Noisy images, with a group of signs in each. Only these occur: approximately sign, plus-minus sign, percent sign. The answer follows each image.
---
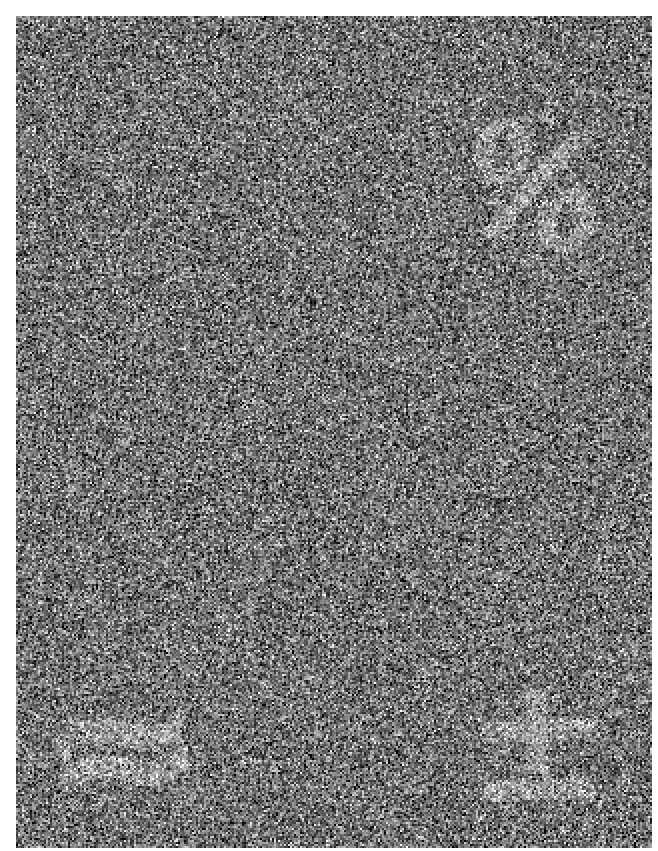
top right: light percent sign; bottom left: light approximately sign; bottom right: light plus-minus sign
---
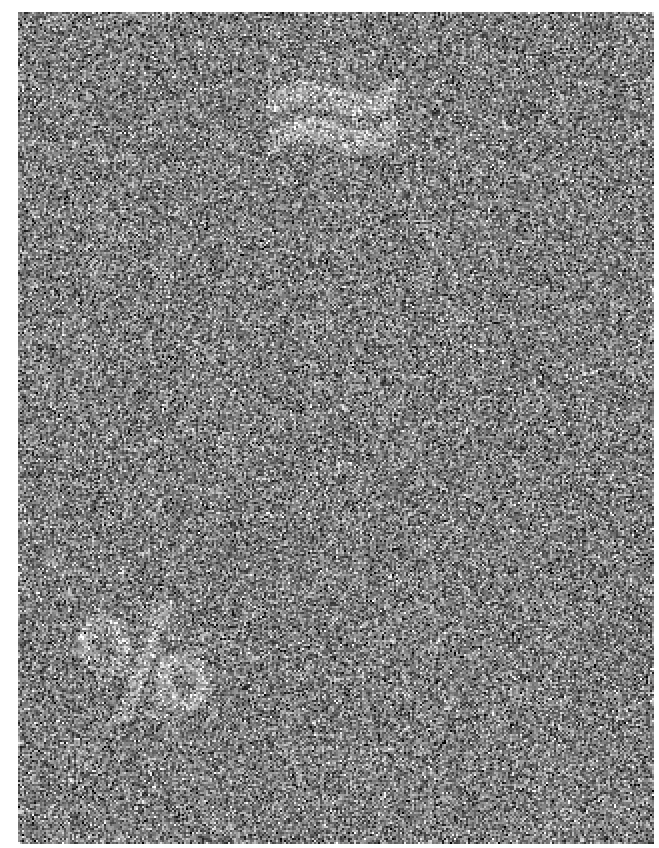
top middle: light approximately sign; bottom left: light percent sign
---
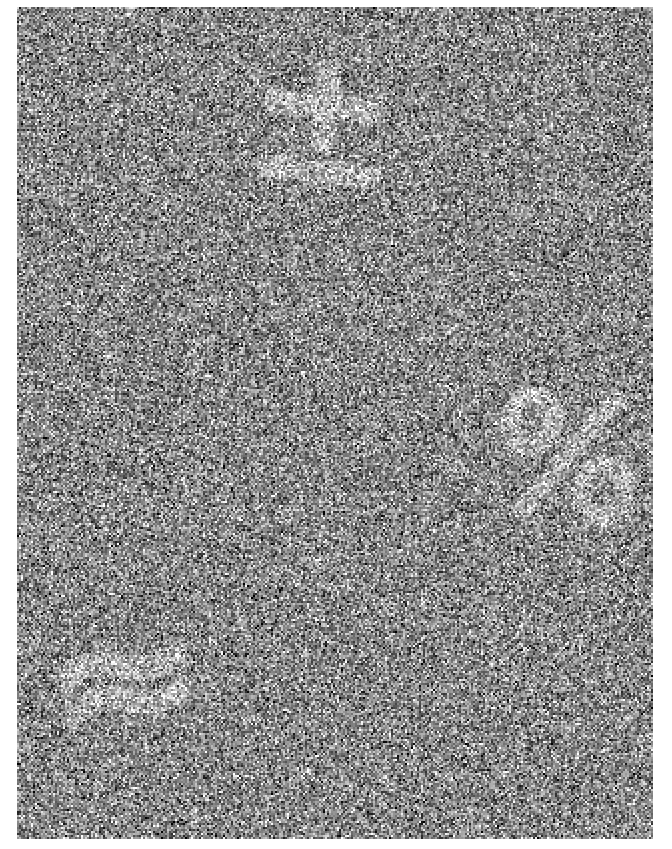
top middle: light plus-minus sign; middle right: light percent sign; bottom left: light approximately sign
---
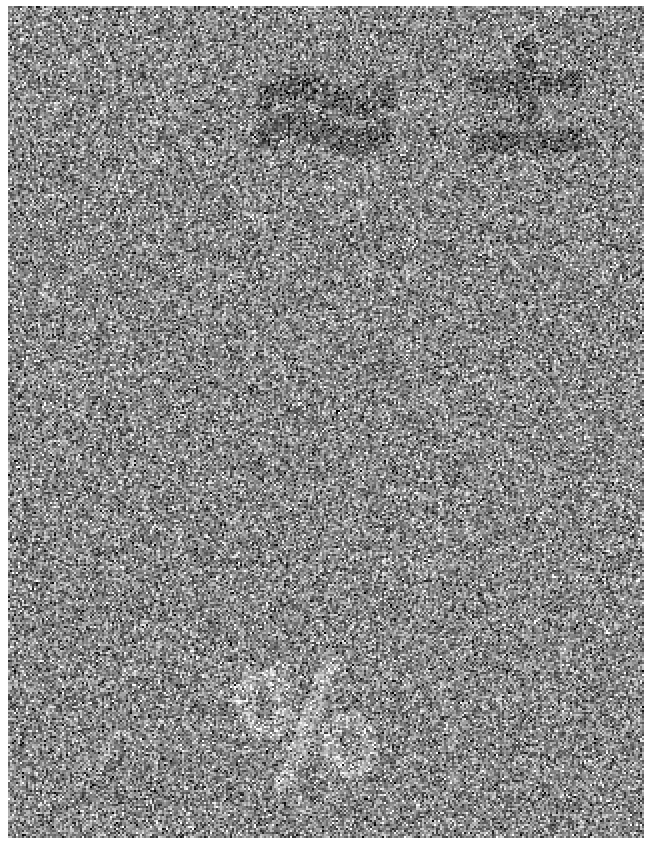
top middle: dark approximately sign; top right: dark plus-minus sign; bottom middle: light percent sign
